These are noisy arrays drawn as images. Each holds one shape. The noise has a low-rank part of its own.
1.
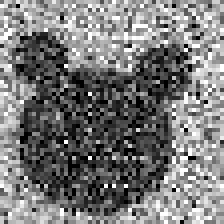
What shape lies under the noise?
bear's head
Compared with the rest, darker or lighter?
darker
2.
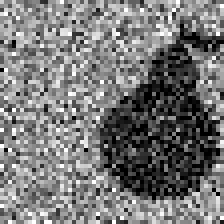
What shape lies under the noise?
pear
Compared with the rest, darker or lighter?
darker
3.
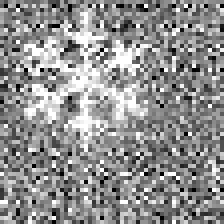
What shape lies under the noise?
snowflake
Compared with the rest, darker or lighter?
lighter
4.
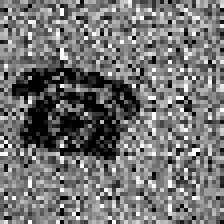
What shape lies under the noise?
telephone
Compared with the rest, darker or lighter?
darker
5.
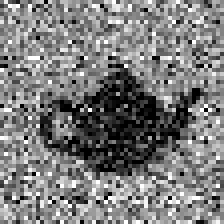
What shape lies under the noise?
teapot
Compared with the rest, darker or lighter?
darker
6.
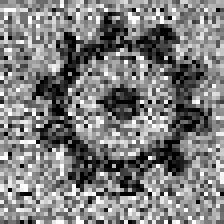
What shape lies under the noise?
gear
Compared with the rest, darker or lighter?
darker
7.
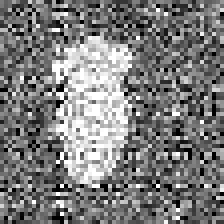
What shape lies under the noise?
footprint
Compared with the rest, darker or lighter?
lighter
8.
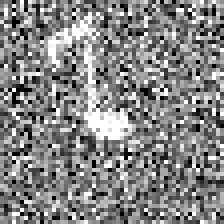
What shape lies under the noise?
musical note
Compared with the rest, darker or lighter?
lighter
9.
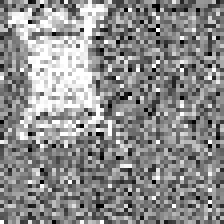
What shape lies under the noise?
chess rook
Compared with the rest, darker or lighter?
lighter
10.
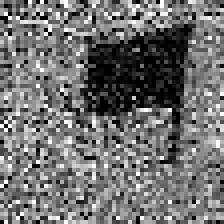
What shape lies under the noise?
flag
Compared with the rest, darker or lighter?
darker
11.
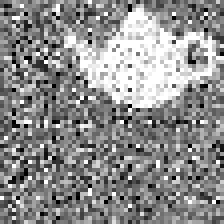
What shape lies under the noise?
teapot
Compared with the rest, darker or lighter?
lighter
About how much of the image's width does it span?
two thirds
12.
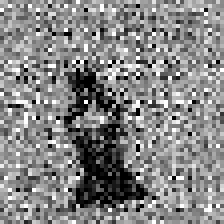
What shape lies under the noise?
chess bishop
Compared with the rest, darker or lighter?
darker
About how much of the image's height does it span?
two thirds
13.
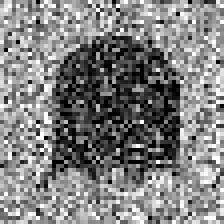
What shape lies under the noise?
ghost
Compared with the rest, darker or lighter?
darker
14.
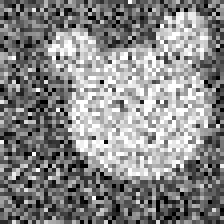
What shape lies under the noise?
bear's head
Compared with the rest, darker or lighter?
lighter
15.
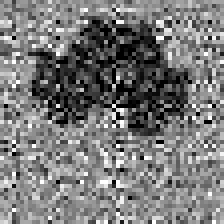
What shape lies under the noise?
car
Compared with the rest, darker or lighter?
darker
